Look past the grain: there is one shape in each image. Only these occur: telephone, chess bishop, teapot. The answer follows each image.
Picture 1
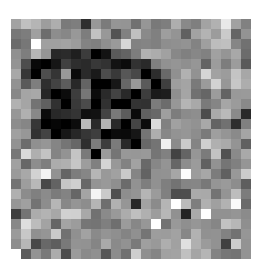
telephone
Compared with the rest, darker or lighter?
darker
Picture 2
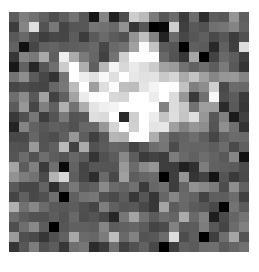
teapot
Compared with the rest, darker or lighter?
lighter
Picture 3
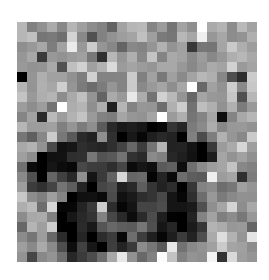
telephone
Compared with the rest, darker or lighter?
darker
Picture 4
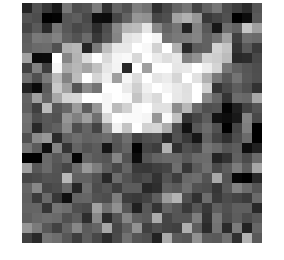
teapot
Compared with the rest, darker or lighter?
lighter
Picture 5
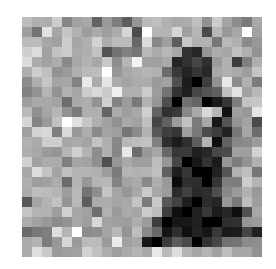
chess bishop
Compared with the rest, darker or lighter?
darker
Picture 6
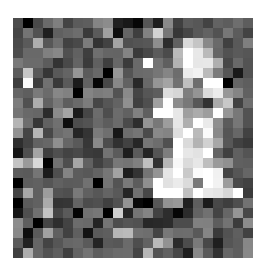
chess bishop
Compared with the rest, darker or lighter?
lighter
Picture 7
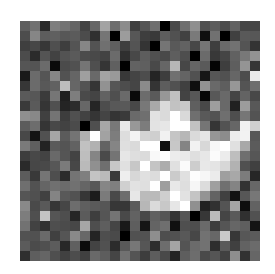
teapot
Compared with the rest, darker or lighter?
lighter
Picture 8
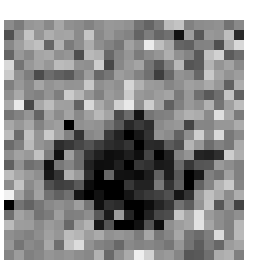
teapot
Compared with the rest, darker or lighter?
darker
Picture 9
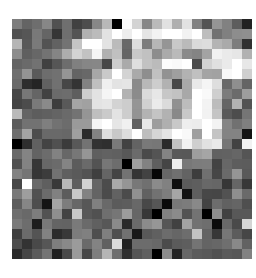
telephone
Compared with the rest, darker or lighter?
lighter
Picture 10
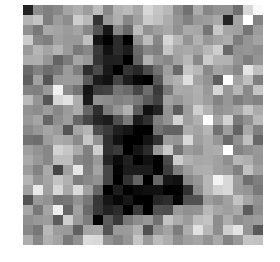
chess bishop
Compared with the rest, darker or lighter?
darker
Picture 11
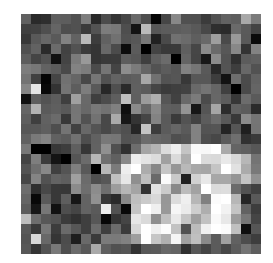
telephone
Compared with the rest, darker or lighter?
lighter
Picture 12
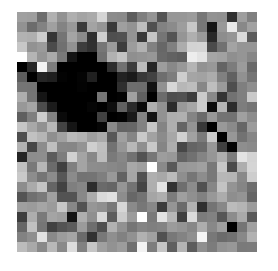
teapot
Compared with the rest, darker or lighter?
darker
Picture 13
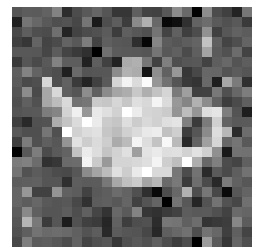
teapot
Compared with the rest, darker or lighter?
lighter
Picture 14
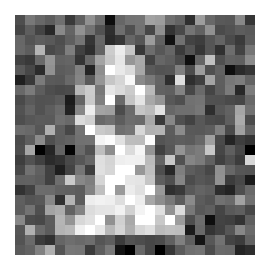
chess bishop
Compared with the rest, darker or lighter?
lighter
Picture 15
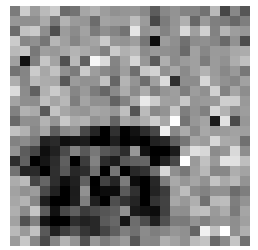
telephone
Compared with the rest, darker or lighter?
darker
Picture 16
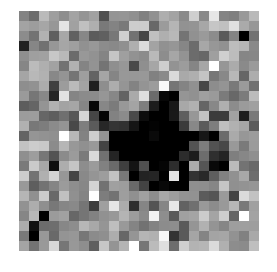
teapot
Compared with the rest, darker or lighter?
darker
